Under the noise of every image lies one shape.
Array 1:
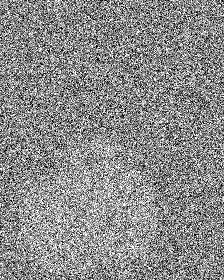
apple
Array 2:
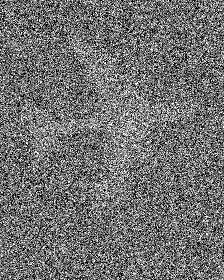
airplane
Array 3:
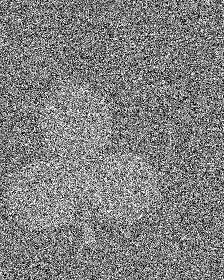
club
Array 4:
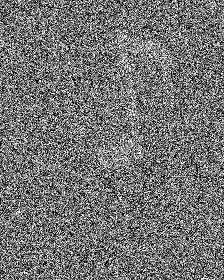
musical note
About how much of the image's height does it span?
half
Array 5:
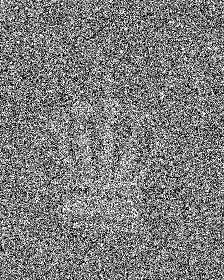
chess queen
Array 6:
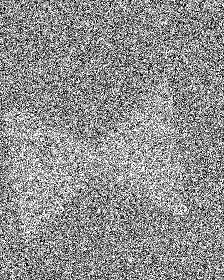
bow tie
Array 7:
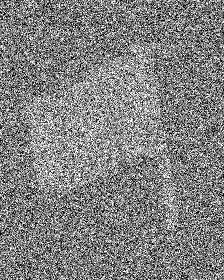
flag
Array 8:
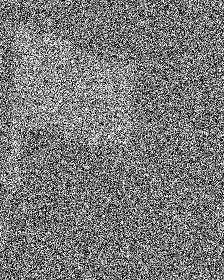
flag
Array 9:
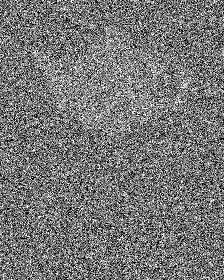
teapot
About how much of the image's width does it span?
two thirds
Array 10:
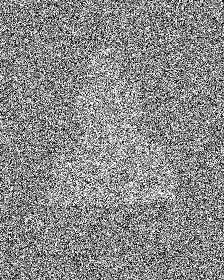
chess pawn
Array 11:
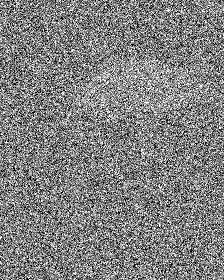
umbrella
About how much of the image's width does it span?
two thirds
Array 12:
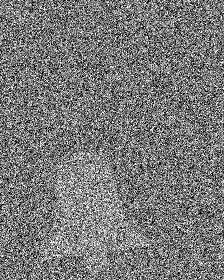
bell
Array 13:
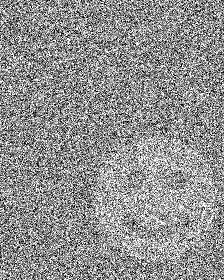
smiling face
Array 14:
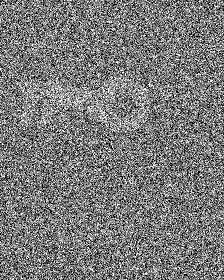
key
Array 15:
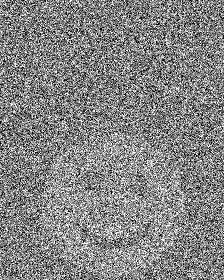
smiling face
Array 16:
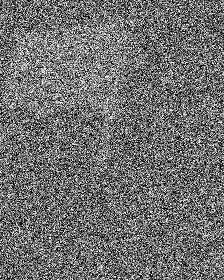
flag
